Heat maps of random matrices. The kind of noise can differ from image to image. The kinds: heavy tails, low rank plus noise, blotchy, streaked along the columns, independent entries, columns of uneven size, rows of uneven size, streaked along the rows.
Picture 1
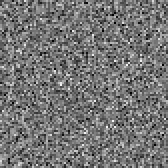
independent entries
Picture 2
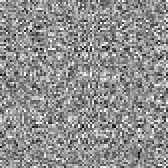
low rank plus noise
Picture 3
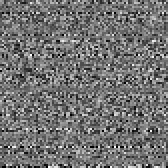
rows of uneven size
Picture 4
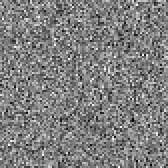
independent entries
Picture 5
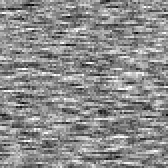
streaked along the rows
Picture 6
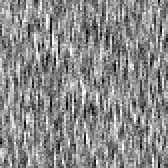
streaked along the columns
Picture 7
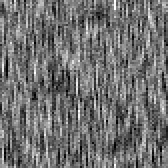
streaked along the columns
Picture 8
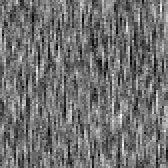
streaked along the columns
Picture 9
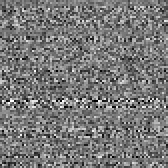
rows of uneven size
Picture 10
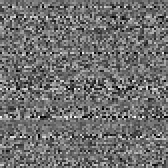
rows of uneven size
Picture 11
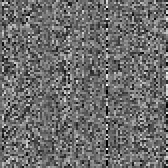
columns of uneven size
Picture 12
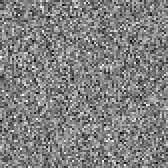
independent entries
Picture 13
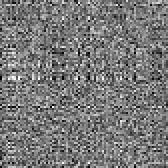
low rank plus noise
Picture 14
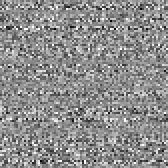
rows of uneven size
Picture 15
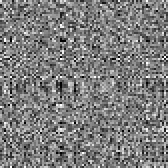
low rank plus noise
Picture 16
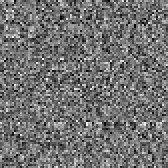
low rank plus noise
